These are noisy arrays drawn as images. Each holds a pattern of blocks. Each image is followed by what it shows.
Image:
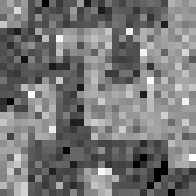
no symmetry
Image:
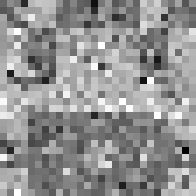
left and right mirror each other
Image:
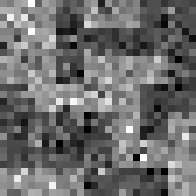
no symmetry
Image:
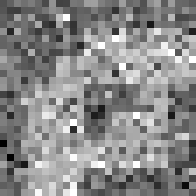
mirrored about the diagonal from the top left
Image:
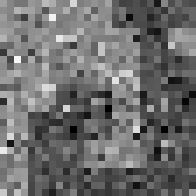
no symmetry
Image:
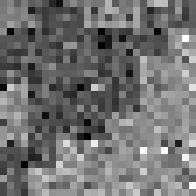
mirrored about the diagonal from the top left
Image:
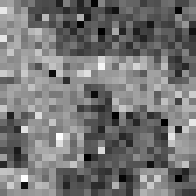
no symmetry
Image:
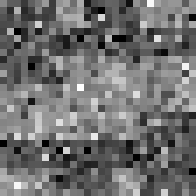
the same after a half turn
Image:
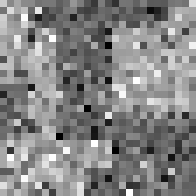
no symmetry
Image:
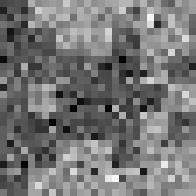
top and bottom mirror each other
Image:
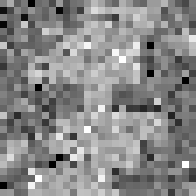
the same after a half turn
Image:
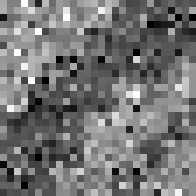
mirrored about the diagonal from the top left
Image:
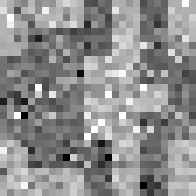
top and bottom mirror each other
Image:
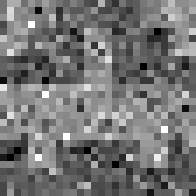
left and right mirror each other
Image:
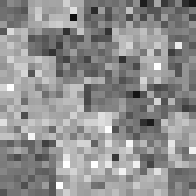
mirrored about the diagonal from the bottom left
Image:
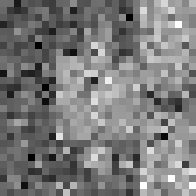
top and bottom mirror each other
